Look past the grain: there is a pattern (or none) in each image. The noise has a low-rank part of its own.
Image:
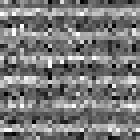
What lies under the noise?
horizontal stripes
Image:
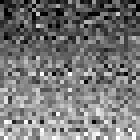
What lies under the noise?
a smooth slope
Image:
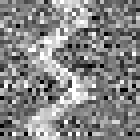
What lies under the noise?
a wavy band
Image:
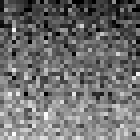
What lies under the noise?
a smooth slope
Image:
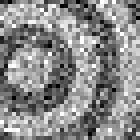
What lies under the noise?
rings round one point
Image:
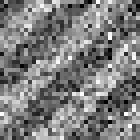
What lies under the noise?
diagonal stripes
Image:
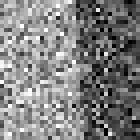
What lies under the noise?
a sharp edge
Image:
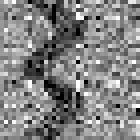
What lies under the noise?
a wavy band
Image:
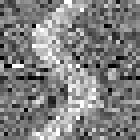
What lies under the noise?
a wavy band
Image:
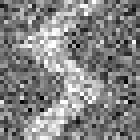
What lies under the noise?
a wavy band
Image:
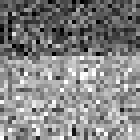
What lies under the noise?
a sharp edge
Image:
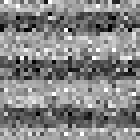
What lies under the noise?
horizontal stripes
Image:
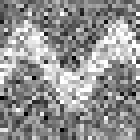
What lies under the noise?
a wavy band
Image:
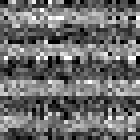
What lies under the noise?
horizontal stripes
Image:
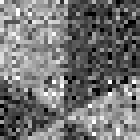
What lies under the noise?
spokes from one point
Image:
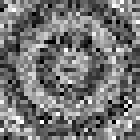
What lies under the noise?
rings round one point
